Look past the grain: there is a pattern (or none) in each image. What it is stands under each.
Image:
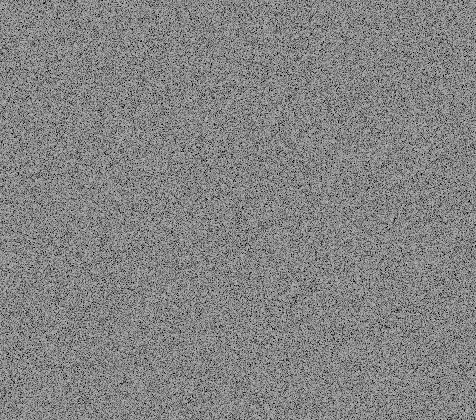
only noise
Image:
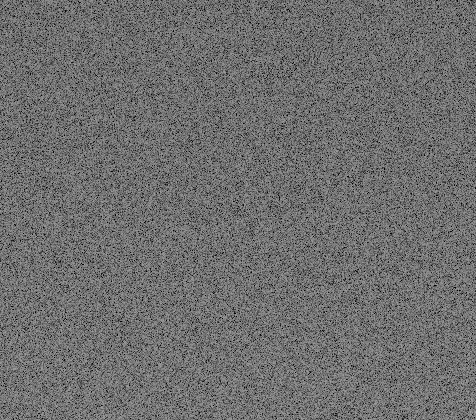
a smooth slope
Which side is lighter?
bottom
